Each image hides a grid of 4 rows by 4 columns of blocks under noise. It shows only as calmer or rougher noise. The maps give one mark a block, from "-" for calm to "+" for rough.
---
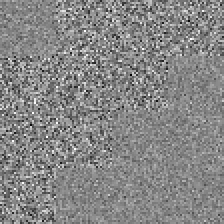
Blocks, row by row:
- + + +
+ + + -
+ + - -
+ - - -
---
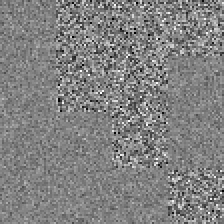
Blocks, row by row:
- + + +
- + + -
- - + -
- - - +
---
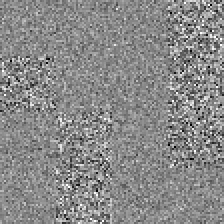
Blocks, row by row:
- - - +
+ - - +
- + - +
- + - -
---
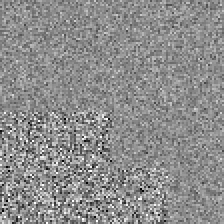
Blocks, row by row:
- - - -
- - - -
+ + - -
+ + + -
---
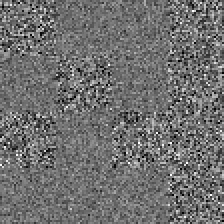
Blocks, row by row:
+ - - +
- + - +
+ - + +
- - - +
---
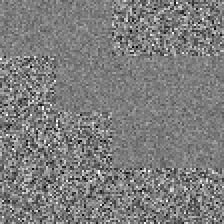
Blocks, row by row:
- - + +
+ - - -
+ + - -
+ + + +
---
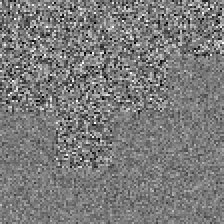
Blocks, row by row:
+ + + +
+ + + -
- + - -
- - - -
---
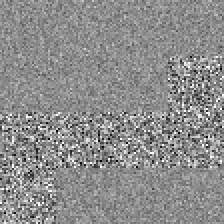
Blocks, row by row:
- - - -
- - - +
+ + + +
+ - - -
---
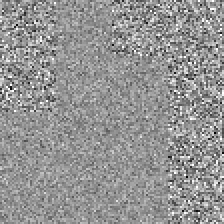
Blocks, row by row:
+ - + +
+ - - +
- - - +
- - - +
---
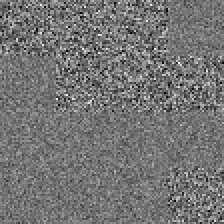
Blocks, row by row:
+ + + -
- + + +
- - - -
- - - +
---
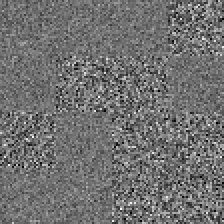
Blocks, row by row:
- - - +
- + + -
+ - + +
- - + +
